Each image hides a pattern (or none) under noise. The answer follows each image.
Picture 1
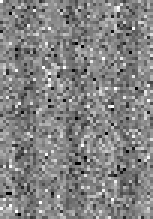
vertical stripes
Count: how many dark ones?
3
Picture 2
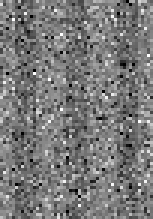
vertical stripes
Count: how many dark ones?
3
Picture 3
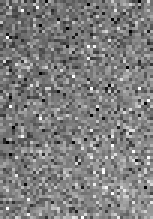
a smooth slope
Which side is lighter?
bottom right
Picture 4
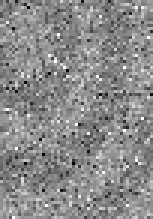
rings round one point
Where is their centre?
top left
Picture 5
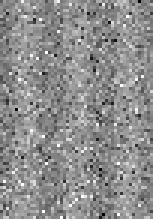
vertical stripes
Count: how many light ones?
3
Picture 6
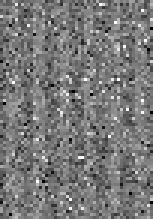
vertical stripes
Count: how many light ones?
6
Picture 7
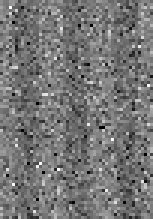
vertical stripes
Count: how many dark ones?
3
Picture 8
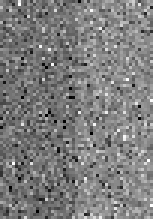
a sharp edge
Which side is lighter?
right
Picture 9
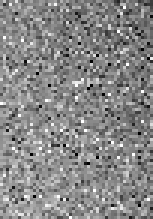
a smooth slope
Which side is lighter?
bottom left
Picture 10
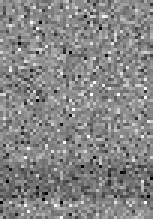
one horizontal stripe
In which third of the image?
bottom
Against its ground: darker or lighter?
darker
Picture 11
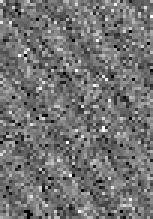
diagonal stripes
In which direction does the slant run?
top left to bottom right
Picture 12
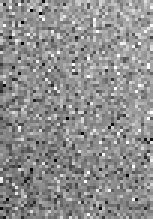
a smooth slope
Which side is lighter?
top right
